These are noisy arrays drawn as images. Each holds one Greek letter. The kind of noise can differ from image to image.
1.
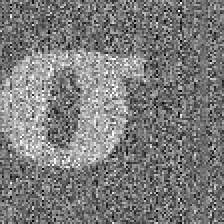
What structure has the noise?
columns of uneven size
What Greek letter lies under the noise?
sigma
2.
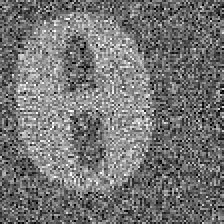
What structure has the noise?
low rank plus noise
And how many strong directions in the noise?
five to eight
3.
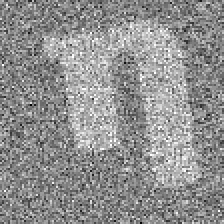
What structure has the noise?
low rank plus noise
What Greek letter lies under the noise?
eta
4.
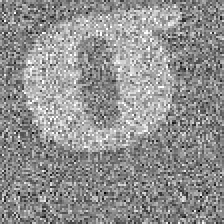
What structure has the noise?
low rank plus noise
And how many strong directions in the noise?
three or four
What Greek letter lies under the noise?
sigma
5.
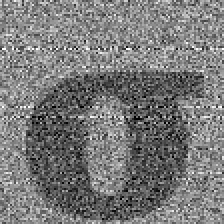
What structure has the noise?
rows of uneven size
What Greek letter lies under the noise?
sigma
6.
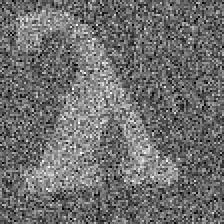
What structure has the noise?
independent entries
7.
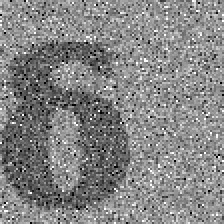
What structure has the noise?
heavy tails
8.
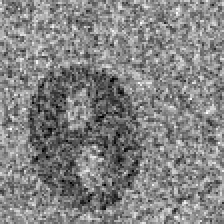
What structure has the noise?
blotchy
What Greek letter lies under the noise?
theta
